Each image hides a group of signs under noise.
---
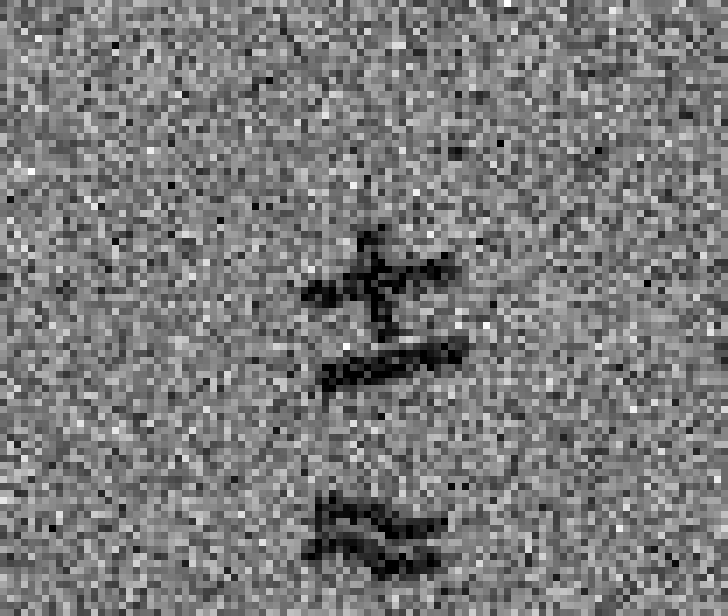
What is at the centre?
plus-minus sign
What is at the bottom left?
nothing
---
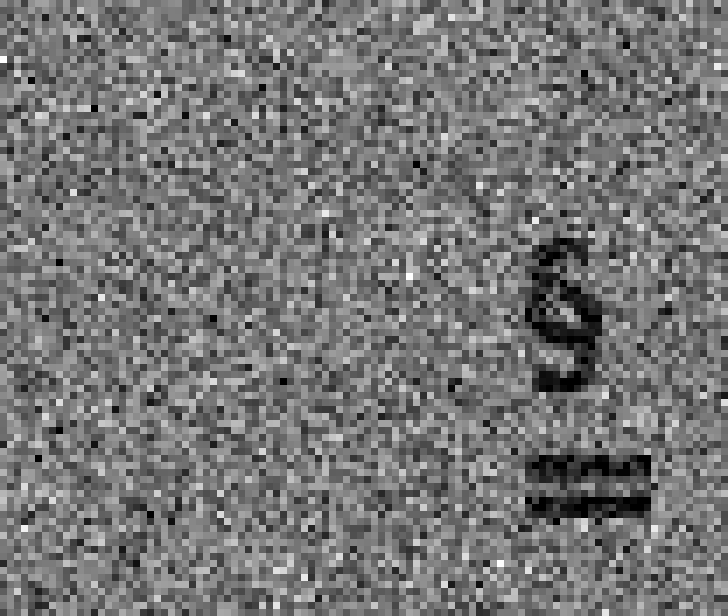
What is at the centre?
nothing
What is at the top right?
nothing
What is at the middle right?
section sign
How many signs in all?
2
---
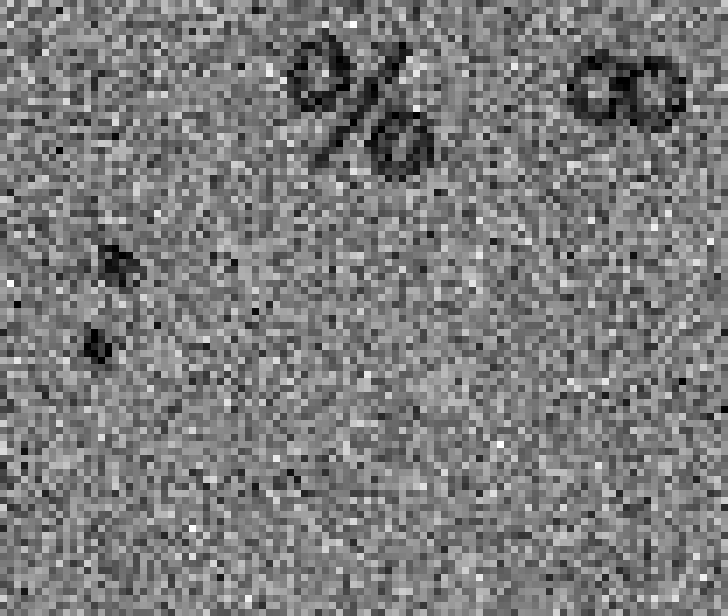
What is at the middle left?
colon
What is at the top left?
nothing
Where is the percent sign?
top middle
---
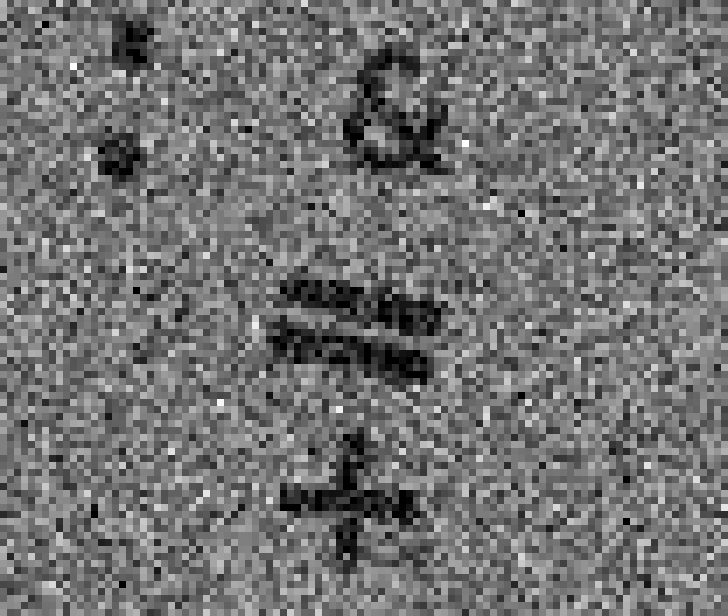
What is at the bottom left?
nothing
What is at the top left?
colon
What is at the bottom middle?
plus sign
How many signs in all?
4
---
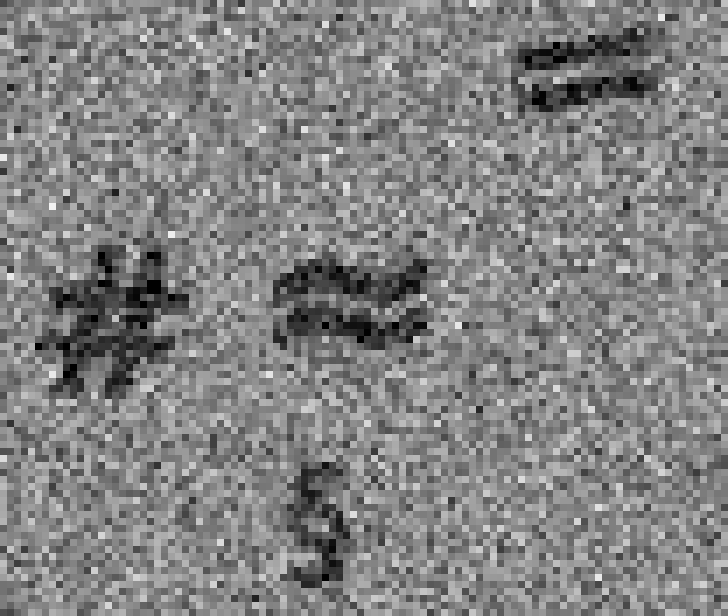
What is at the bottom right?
nothing
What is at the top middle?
nothing
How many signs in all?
4
